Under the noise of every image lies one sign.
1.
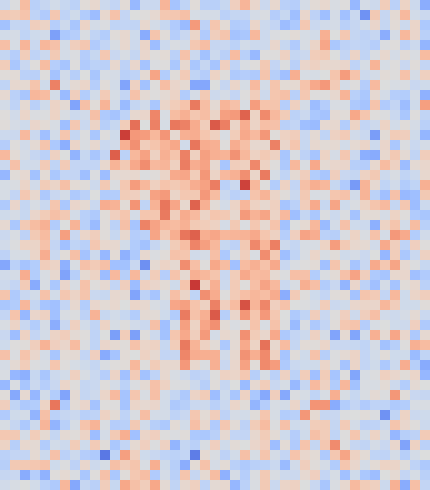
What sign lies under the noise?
pilcrow
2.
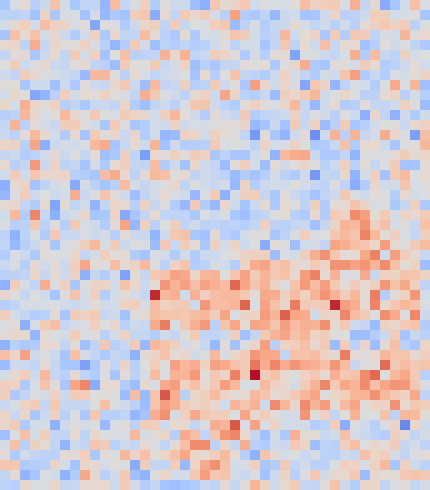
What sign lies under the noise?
not-equal sign
